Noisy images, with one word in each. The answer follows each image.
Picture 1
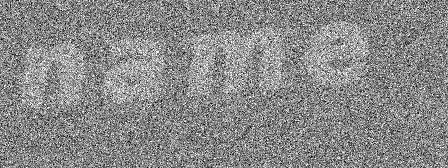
name
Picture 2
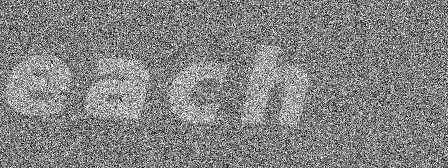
each
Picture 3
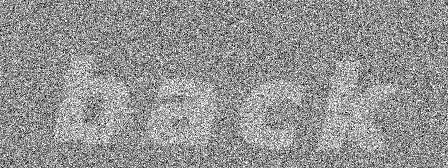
back
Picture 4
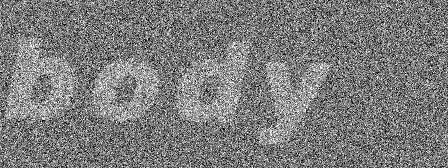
body
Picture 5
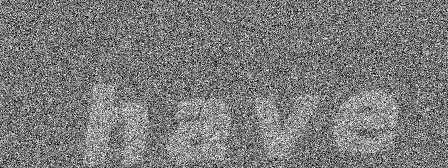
have
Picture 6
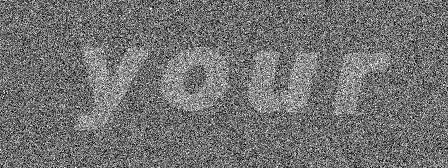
your
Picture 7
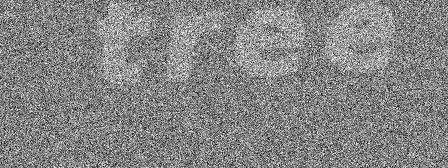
tree
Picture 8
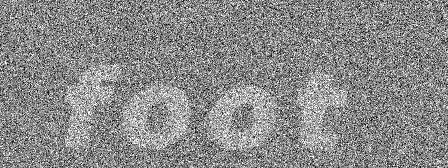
foot
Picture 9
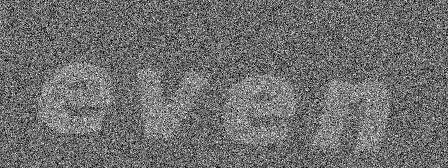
even
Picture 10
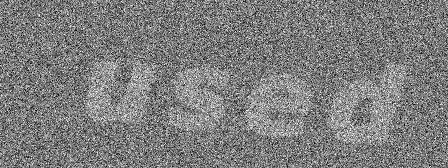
used
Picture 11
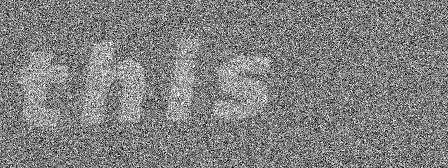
this
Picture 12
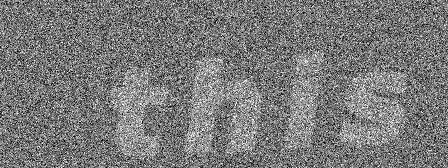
this
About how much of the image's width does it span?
two thirds
